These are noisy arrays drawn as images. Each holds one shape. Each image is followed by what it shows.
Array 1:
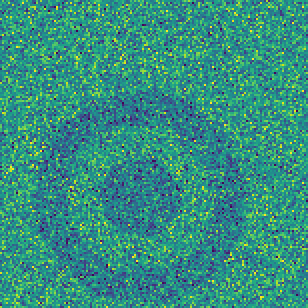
bullseye
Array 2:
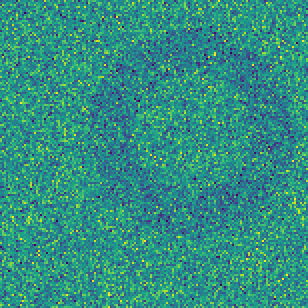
ring
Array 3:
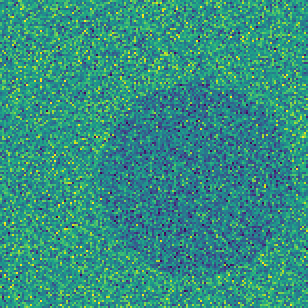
disc
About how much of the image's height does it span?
two thirds
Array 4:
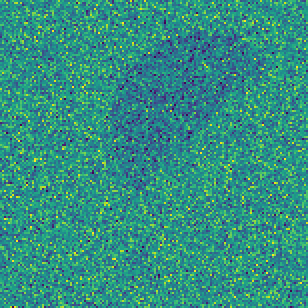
half disc
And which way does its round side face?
up and left
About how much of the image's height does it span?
half
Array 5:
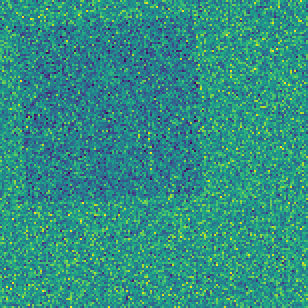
square
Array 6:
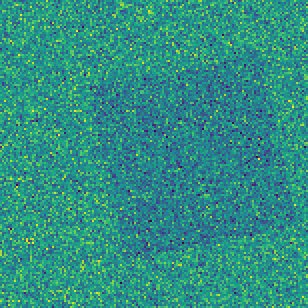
square
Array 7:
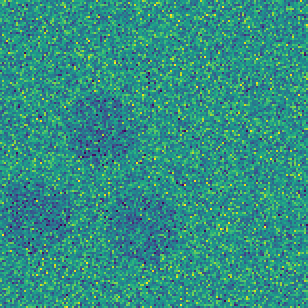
three dots
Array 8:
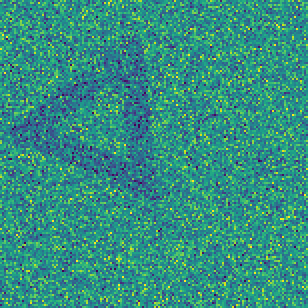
triangle frame
